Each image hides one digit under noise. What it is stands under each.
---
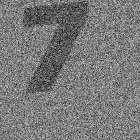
dark 7
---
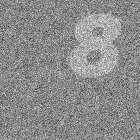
light 8
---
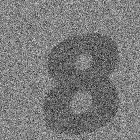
dark 8
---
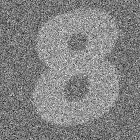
light 8
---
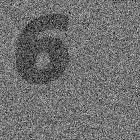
dark 6
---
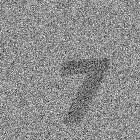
dark 7
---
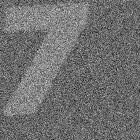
light 7
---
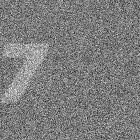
light 7, middle left
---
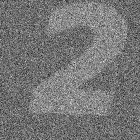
light 2
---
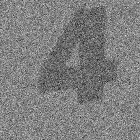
dark 4
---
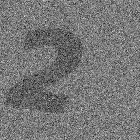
dark 2
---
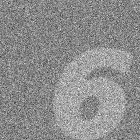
light 6
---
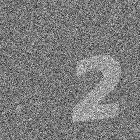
light 2
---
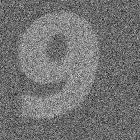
light 9
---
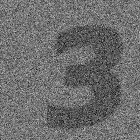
dark 3
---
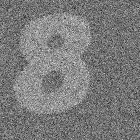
light 8
